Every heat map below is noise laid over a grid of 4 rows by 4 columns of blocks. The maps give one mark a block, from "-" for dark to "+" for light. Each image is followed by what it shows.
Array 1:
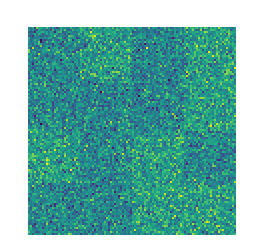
- + - +
- - - +
+ - + -
- - + +
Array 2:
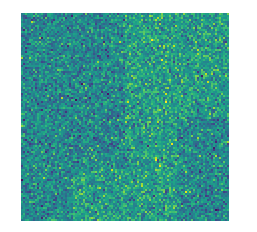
- - + +
- - + +
- - + -
- + + -
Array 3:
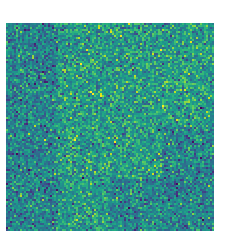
- + + +
- + + +
- + + -
- + - -
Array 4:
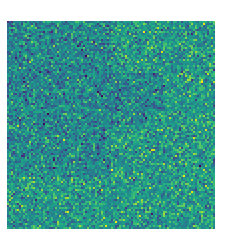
- - + +
- - - +
- - + +
+ + + +
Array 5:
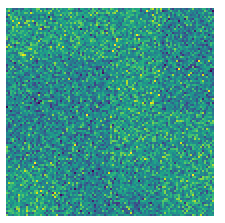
+ + + -
- - + -
- - + +
+ - - +
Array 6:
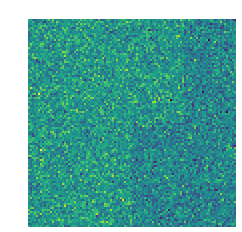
+ + + -
+ + + -
+ + - -
+ + - -
